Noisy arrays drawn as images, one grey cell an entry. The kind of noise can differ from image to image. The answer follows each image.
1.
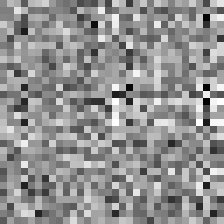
low rank plus noise
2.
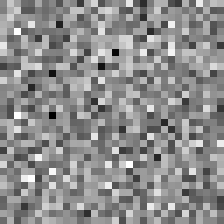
low rank plus noise
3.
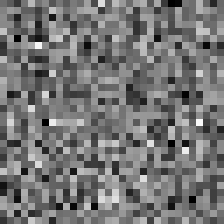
low rank plus noise
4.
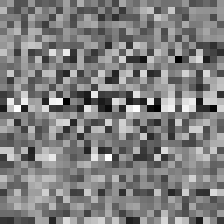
rows of uneven size
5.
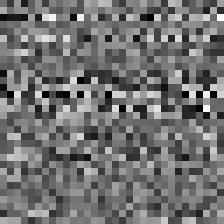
rows of uneven size
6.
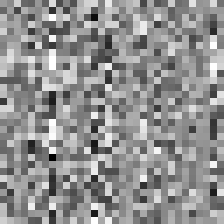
columns of uneven size
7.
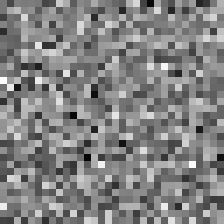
independent entries
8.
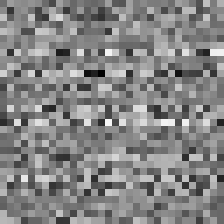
rows of uneven size
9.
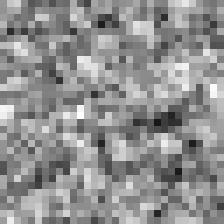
blotchy
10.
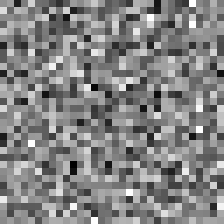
low rank plus noise
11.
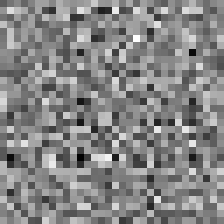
low rank plus noise
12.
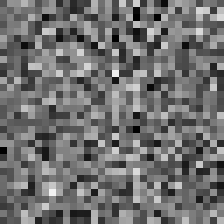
low rank plus noise
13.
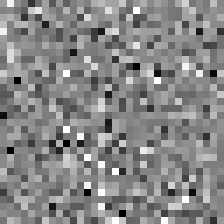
heavy tails
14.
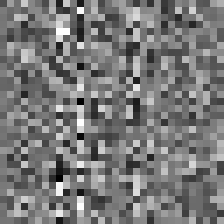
columns of uneven size
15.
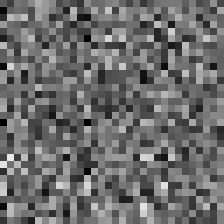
low rank plus noise
